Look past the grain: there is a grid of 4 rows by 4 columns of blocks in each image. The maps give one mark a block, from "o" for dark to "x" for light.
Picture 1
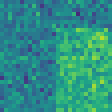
o o o o
o o x x
o o x x
o o x x
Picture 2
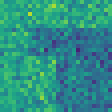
x x x x
x o o o
x x o o
x x o o
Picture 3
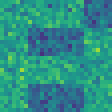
x x x o
x o o x
x x x x
x o o x
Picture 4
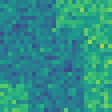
o o x x
o o o x
o o o x
x o o x
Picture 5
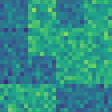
o x o x
o x x x
o o x x
x x o o
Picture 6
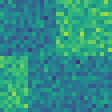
o o x x
o o x x
x o o o
x o o o
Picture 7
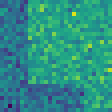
o x x x
o x x x
o x x x
o o o x
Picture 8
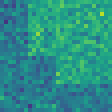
o x x x
o x x x
o o x x
o o o o
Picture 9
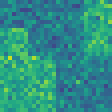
o o o x
x o o x
x x o o
x x o o
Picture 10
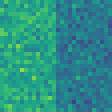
x x o o
x x o o
x x o o
x x o o
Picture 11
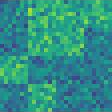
o x x x
o x x o
x o o o
o x o o
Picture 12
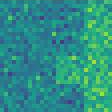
o o o x
o o o x
o o x x
o o o x
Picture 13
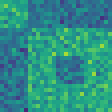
x o o o
o x x x
o x o x
o x x x
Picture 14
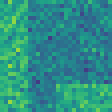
x o o o
x o o o
x o o o
x o x x
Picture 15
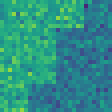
x x x o
x x o o
x x o o
x o o o
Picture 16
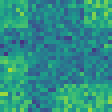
x o o x
o o o o
x o o o
x o x x
